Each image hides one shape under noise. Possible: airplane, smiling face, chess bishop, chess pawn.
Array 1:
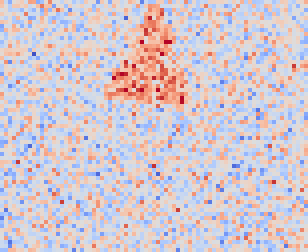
red chess pawn, top middle
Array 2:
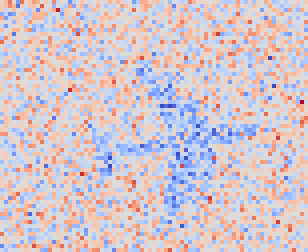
blue airplane
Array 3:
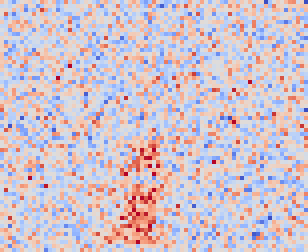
red chess bishop, bottom middle
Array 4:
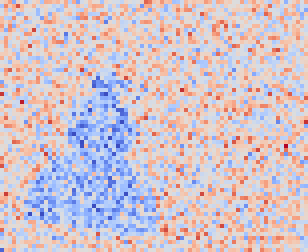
blue chess pawn
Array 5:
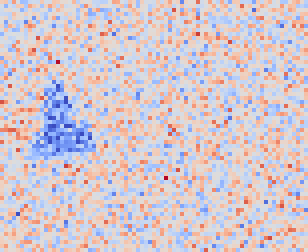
blue chess pawn, middle left
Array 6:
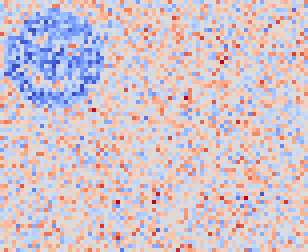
blue smiling face, top left
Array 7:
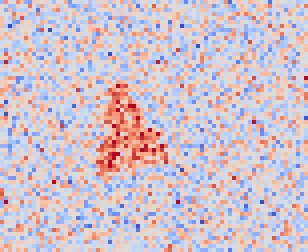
red chess pawn, centre
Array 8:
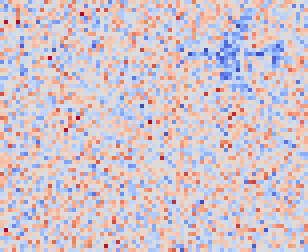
blue airplane, top right
